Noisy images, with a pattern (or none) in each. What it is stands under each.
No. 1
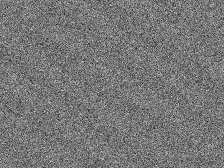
diagonal stripes
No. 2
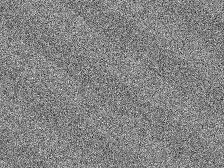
diagonal stripes
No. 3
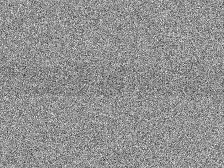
one horizontal stripe
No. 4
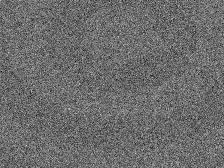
rings round one point
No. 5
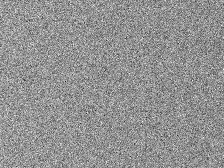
a smooth slope
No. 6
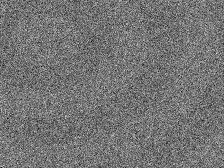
rings round one point
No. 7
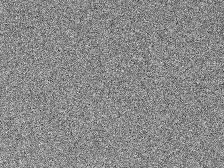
a smooth slope
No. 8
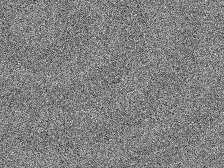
rings round one point
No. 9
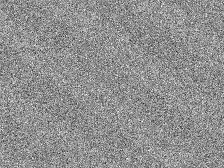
diagonal stripes
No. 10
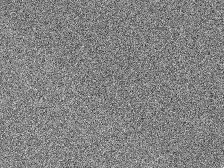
a sharp edge
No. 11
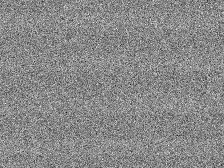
horizontal stripes
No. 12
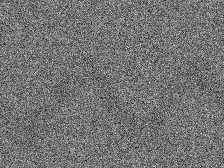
a wavy band
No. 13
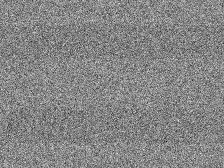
horizontal stripes
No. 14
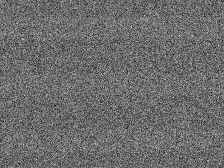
horizontal stripes
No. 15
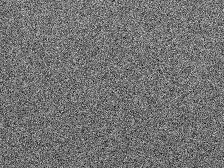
a smooth slope
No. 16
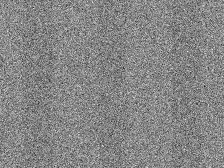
vertical stripes
